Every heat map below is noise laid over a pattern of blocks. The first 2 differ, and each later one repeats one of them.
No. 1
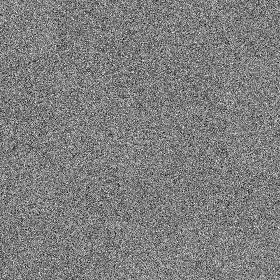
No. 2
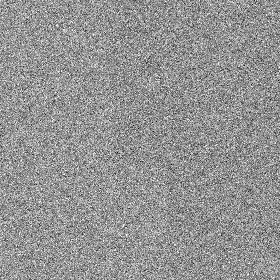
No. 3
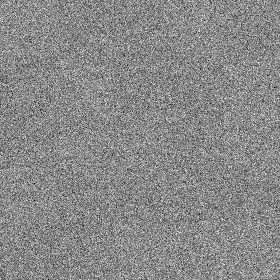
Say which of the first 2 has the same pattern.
1
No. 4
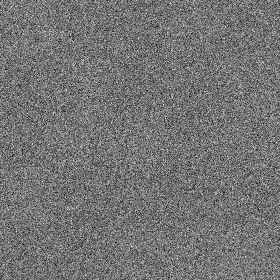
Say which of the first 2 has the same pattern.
1
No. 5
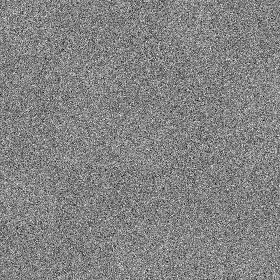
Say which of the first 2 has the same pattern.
1
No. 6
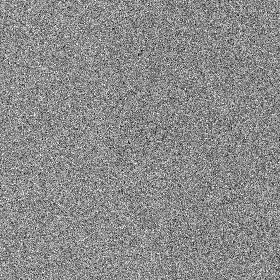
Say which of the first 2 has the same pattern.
2
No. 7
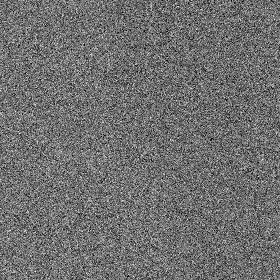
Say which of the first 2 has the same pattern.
2
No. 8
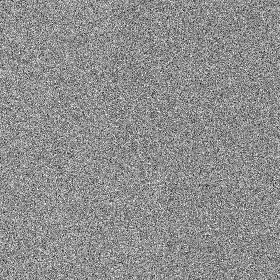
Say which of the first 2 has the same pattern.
2
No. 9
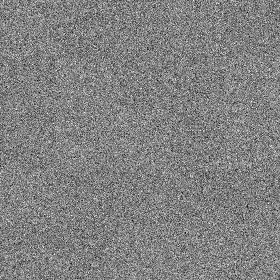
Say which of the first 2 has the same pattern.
1
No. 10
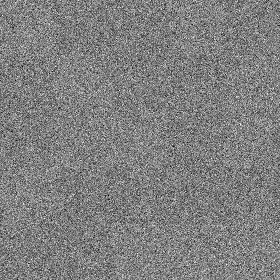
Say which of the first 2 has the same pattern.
1
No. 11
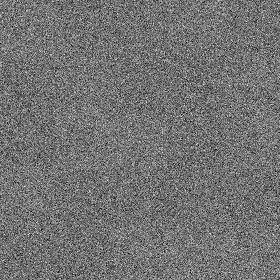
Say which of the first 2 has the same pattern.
1
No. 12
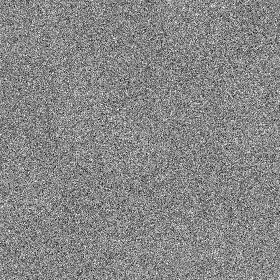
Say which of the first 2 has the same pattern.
1
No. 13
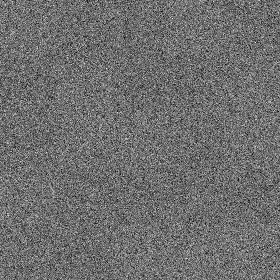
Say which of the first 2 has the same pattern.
1
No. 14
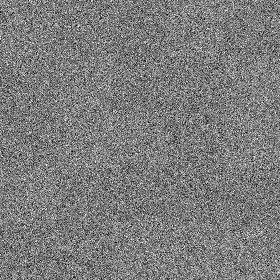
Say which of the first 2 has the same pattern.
1
